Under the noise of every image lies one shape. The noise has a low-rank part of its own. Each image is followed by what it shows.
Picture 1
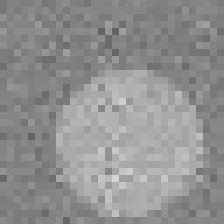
disc
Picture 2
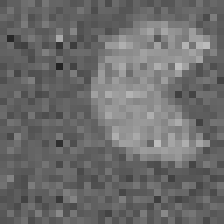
disc with a wedge cut out
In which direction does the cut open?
right
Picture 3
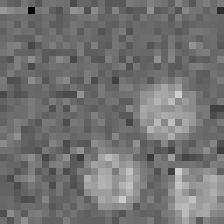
three dots
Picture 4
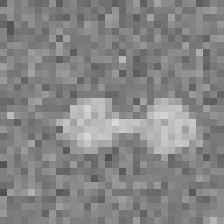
dumbbell
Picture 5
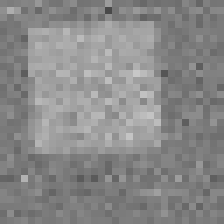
square
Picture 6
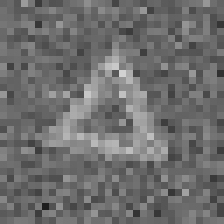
triangle frame
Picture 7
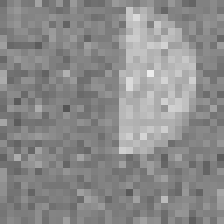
half disc
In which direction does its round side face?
right
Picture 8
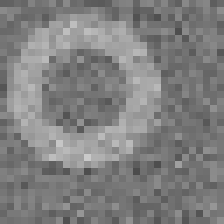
ring
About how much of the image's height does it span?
two thirds
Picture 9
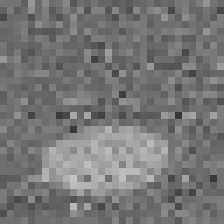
ellipse
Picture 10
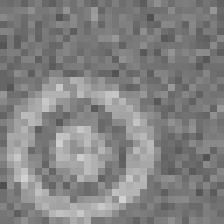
bullseye
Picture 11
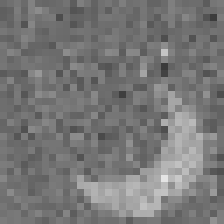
crescent
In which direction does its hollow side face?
up and left
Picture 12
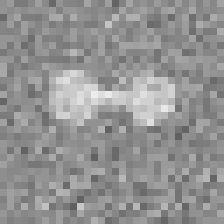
dumbbell
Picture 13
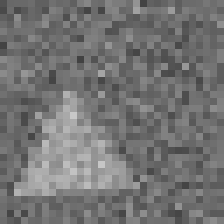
triangle
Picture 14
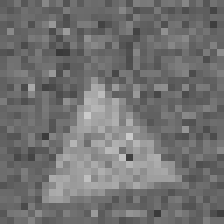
triangle
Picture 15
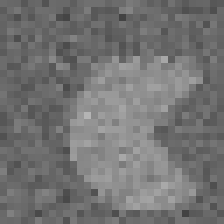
disc with a wedge cut out
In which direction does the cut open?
right
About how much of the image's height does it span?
two thirds
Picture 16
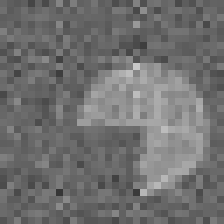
disc with a wedge cut out
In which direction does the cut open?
down and left
